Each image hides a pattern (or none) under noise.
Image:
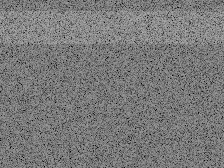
one horizontal stripe
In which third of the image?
top
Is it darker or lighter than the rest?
lighter
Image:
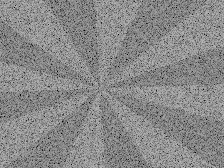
spokes from one point
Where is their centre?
centre
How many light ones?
8
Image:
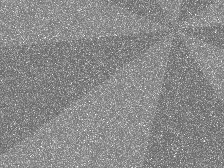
spokes from one point
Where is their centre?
top right
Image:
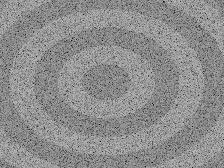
rings round one point
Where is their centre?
centre
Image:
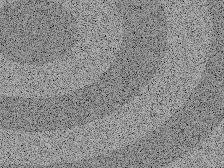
rings round one point
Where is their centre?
top left
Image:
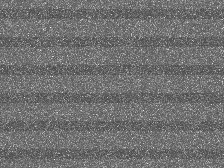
horizontal stripes
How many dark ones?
6
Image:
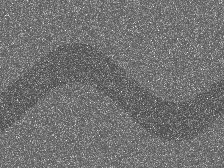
a wavy band
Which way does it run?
left to right
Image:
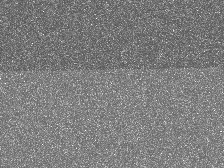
a sharp edge
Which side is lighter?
bottom
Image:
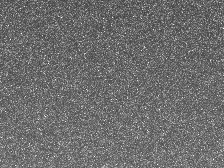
a smooth slope
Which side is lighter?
bottom
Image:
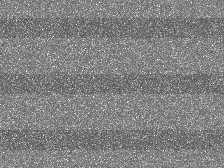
horizontal stripes
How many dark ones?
3
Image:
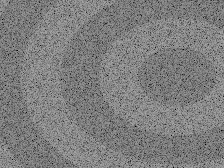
rings round one point
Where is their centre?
middle right
